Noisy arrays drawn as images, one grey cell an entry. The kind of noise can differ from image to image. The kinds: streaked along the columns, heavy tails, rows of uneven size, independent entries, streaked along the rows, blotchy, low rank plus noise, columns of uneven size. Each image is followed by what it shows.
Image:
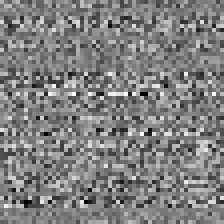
rows of uneven size
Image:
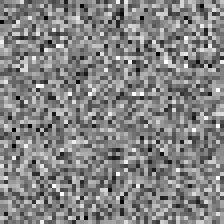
independent entries
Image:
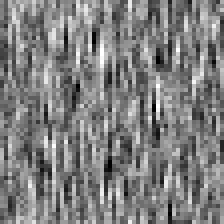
streaked along the columns
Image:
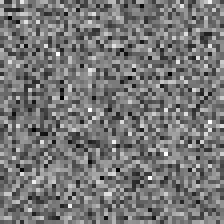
independent entries
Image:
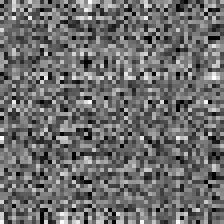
low rank plus noise
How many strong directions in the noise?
three or four
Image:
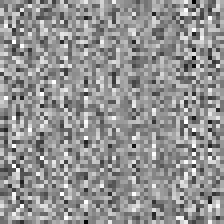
columns of uneven size
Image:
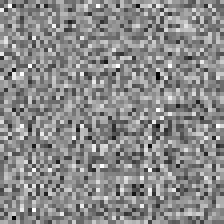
low rank plus noise
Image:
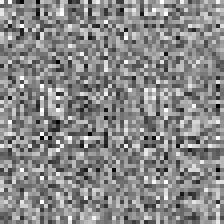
low rank plus noise
